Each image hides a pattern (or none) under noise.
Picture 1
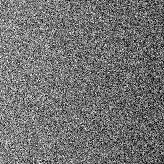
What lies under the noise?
a smooth slope
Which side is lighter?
left
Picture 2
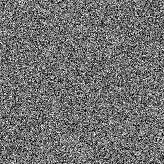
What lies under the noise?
only noise
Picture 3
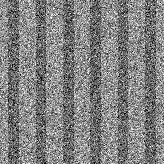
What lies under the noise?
vertical stripes
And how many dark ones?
6
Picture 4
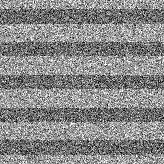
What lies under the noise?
horizontal stripes
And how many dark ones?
5
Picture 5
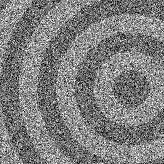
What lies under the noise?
rings round one point
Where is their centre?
middle right
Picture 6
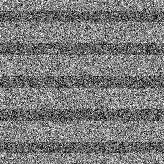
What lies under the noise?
horizontal stripes
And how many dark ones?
5
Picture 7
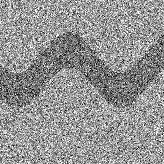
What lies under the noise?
a wavy band
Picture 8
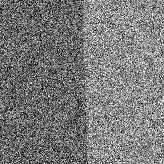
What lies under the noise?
a sharp edge
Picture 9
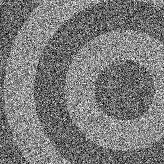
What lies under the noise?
rings round one point
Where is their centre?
middle right
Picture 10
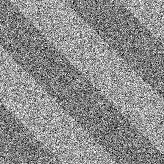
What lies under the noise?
diagonal stripes
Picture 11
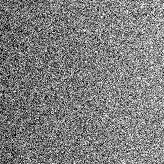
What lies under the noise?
a smooth slope
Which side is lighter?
right
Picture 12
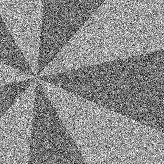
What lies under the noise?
spokes from one point
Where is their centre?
middle left
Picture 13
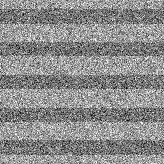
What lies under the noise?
horizontal stripes
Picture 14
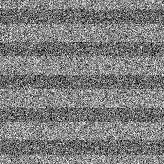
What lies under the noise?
horizontal stripes
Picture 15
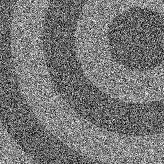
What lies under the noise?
rings round one point
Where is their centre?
top right
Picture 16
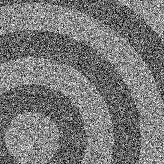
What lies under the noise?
rings round one point
